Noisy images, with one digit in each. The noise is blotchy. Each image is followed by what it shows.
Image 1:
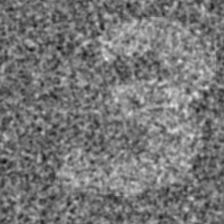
3
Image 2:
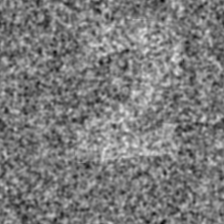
2
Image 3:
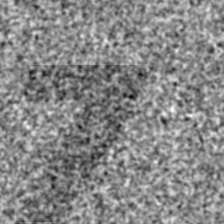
7
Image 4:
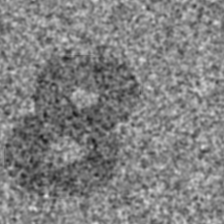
8
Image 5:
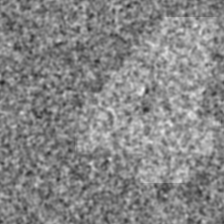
4
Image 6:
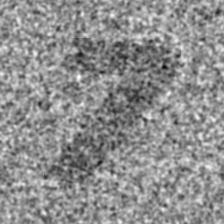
7
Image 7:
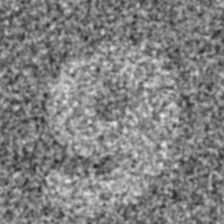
9
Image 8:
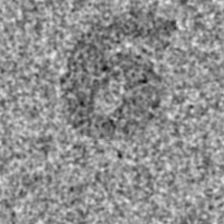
6
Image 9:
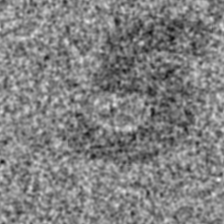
5
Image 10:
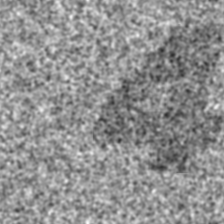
4
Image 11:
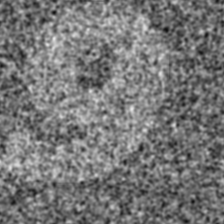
9
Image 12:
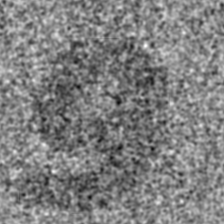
9
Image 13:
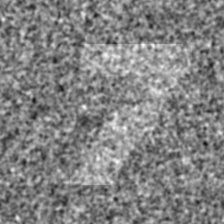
7
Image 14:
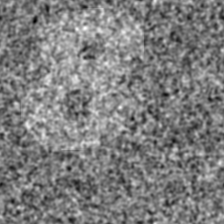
8
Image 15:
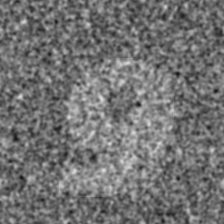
9
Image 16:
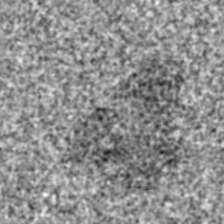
4
